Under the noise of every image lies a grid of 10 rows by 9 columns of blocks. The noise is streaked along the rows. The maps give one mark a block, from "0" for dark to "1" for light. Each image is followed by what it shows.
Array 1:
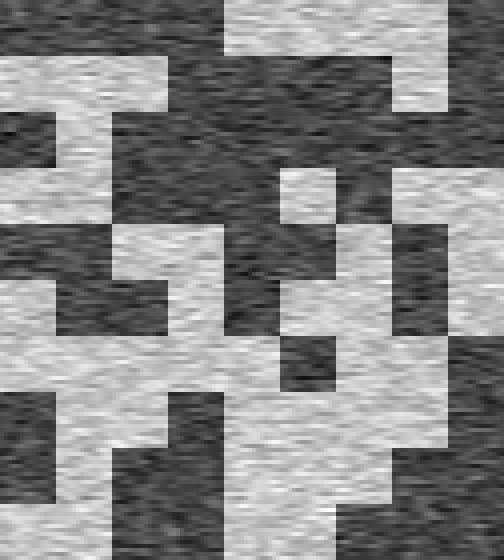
0 0 0 0 1 1 1 1 0
1 1 1 0 0 0 0 1 0
0 1 0 0 0 0 0 0 0
1 1 0 0 0 1 0 1 1
0 0 1 1 0 0 1 0 1
1 0 0 1 0 1 1 0 1
1 1 1 1 1 0 1 1 0
0 1 1 0 1 1 1 1 0
0 1 0 0 1 1 1 0 0
1 1 0 0 1 1 0 0 0
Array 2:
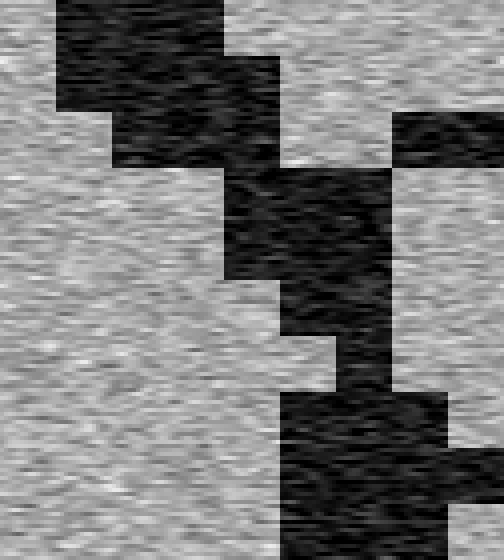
1 0 0 0 1 1 1 1 1
1 0 0 0 0 1 1 1 1
1 1 0 0 0 1 1 0 0
1 1 1 1 0 0 0 1 1
1 1 1 1 0 0 0 1 1
1 1 1 1 1 0 0 1 1
1 1 1 1 1 1 0 1 1
1 1 1 1 1 0 0 0 1
1 1 1 1 1 0 0 0 0
1 1 1 1 1 0 0 0 1
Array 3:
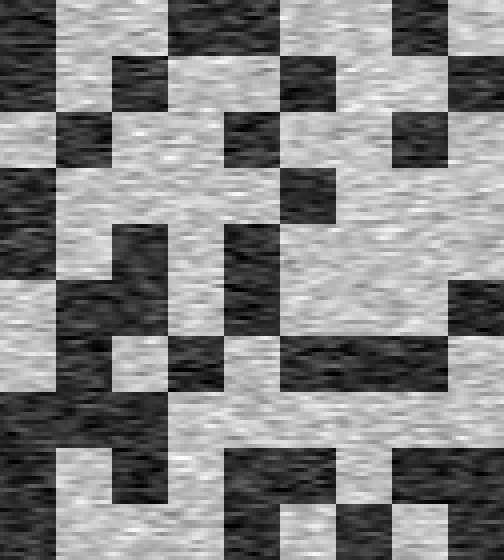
0 1 1 0 0 1 1 0 1
0 1 0 1 1 0 1 1 0
1 0 1 1 0 1 1 0 1
0 1 1 1 1 0 1 1 1
0 1 0 1 0 1 1 1 1
1 0 0 1 0 1 1 1 0
1 0 1 0 1 0 0 0 1
0 0 0 1 1 1 1 1 1
0 1 0 1 0 0 1 0 0
0 1 1 1 0 1 0 1 0
